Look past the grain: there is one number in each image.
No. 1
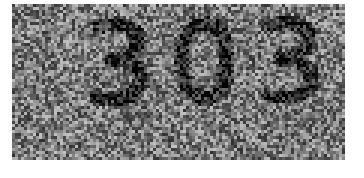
303
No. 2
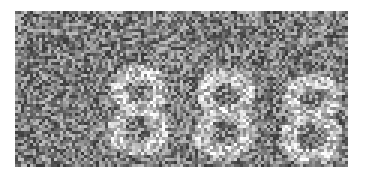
888
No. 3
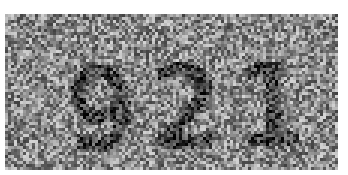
921
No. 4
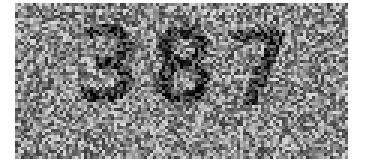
387
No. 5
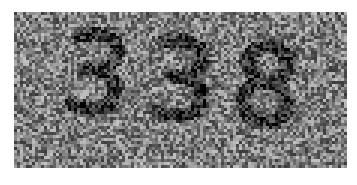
338
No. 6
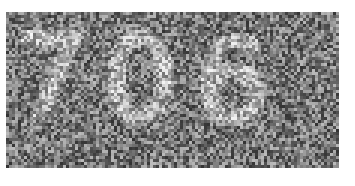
706
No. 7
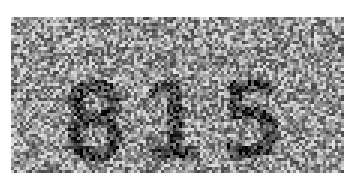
815
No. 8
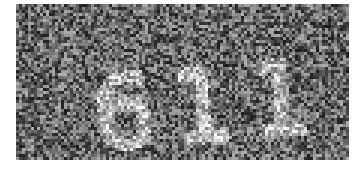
611
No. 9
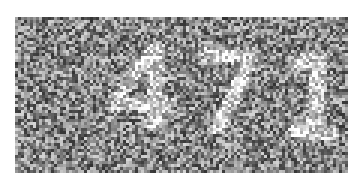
471
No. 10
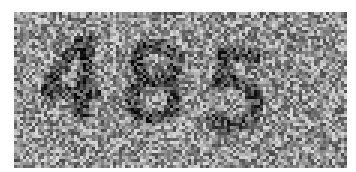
485
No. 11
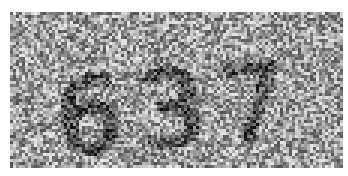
637
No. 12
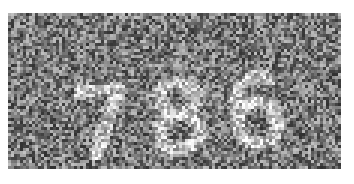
786
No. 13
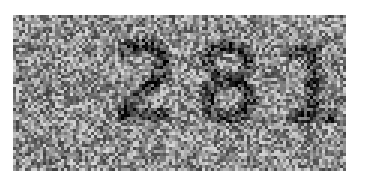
281
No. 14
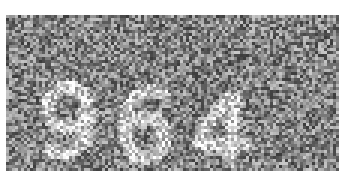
964
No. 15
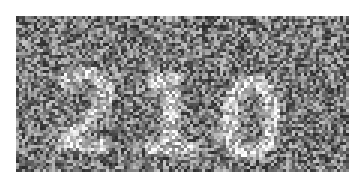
210
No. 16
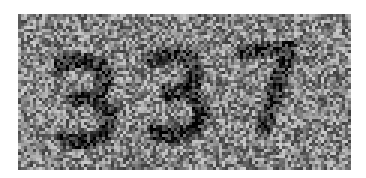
337
